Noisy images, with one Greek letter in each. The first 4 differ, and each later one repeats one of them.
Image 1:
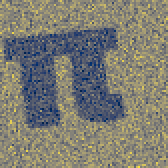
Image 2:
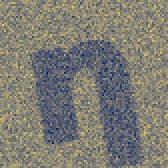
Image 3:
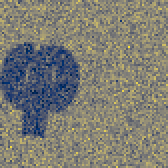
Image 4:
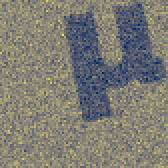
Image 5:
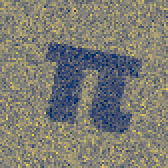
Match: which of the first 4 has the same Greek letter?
1
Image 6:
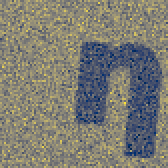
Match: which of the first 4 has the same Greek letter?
2
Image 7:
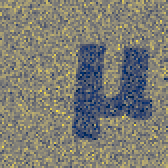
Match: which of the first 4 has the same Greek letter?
4
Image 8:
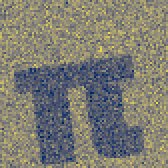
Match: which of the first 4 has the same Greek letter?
1
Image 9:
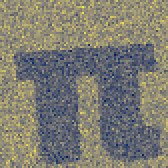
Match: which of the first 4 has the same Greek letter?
1
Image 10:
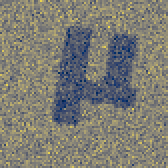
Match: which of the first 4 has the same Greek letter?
4
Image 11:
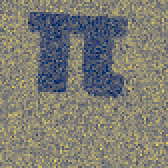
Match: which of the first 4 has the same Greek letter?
1
